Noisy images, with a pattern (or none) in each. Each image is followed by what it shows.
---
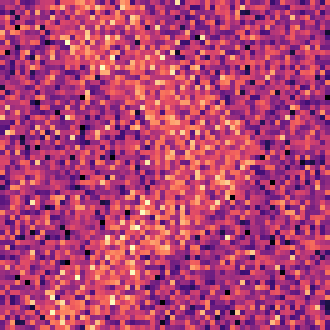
a wavy band
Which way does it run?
top to bottom
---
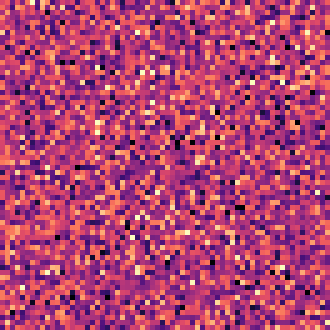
only noise
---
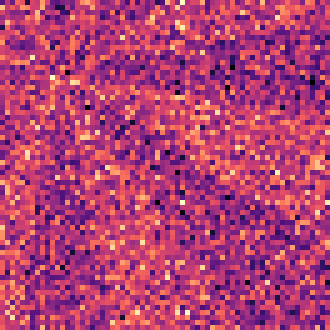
spokes from one point
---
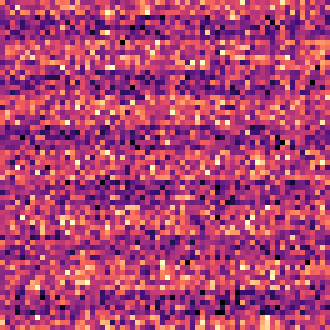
horizontal stripes
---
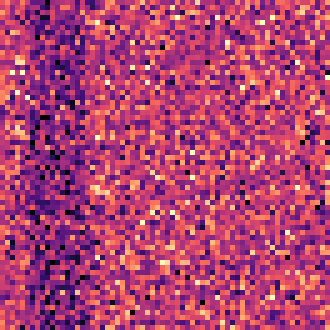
one vertical stripe
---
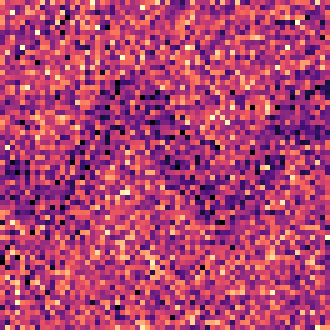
a wavy band
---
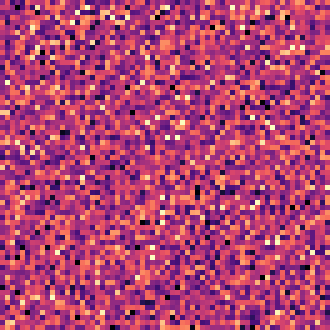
only noise
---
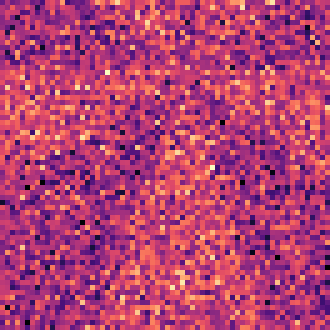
spokes from one point
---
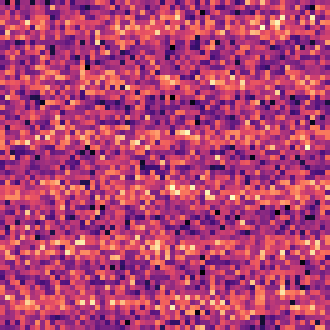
horizontal stripes
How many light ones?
6
